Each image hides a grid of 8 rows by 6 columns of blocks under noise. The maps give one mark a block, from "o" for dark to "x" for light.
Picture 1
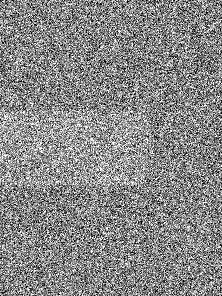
o o o o o o
o o o o o o
o o o o o o
x x x x o o
x x x x o o
o o o o o o
o o o o o o
o o o o o o
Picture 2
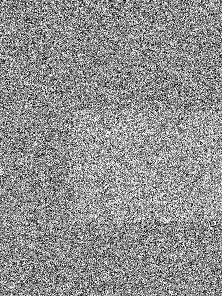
o o o o o o
o o o o o o
o o o o o o
o o x x x x
o o x x x x
o o x x x x
o o o o o o
o o o o o o
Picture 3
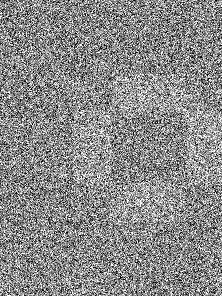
o o o o o o
o o o o o o
o o o x x o
o o x o o x
o o x o o x
o o o x x o
o o o o o o
o o o o o o
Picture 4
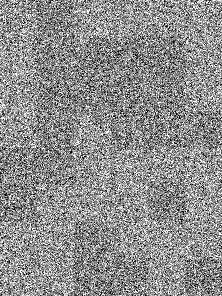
x o x x x x
x o o o o x
x o o o o x
x o x o o o
o o x x x x
o x x x o x
x x o x x x
x x o o x o
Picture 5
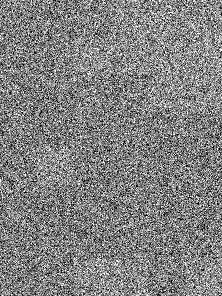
o o o x x x
o o x x x x
o o o o x x
o o o o o o
o x o o o o
o o o o o o
o o o o o o
o o x x o x
